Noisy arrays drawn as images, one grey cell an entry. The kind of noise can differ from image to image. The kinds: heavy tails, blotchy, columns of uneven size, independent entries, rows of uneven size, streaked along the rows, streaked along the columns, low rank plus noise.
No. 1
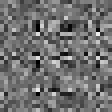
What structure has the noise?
low rank plus noise
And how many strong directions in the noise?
one
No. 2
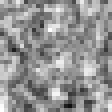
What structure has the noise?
blotchy
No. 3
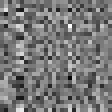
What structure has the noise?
low rank plus noise
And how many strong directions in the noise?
one
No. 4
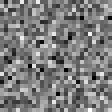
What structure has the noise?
independent entries
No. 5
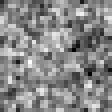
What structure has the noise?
blotchy
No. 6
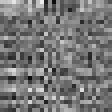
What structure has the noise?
low rank plus noise
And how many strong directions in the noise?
one
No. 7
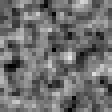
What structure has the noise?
blotchy
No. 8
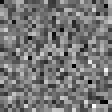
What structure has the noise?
independent entries
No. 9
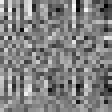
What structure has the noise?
low rank plus noise
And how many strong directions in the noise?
one
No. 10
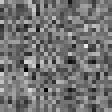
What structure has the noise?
low rank plus noise
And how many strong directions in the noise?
two
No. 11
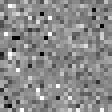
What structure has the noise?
heavy tails
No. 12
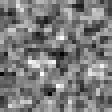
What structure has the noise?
blotchy
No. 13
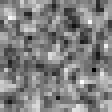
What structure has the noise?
blotchy
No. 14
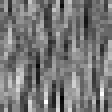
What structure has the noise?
streaked along the columns
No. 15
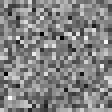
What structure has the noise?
independent entries
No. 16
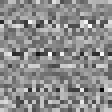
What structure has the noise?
rows of uneven size
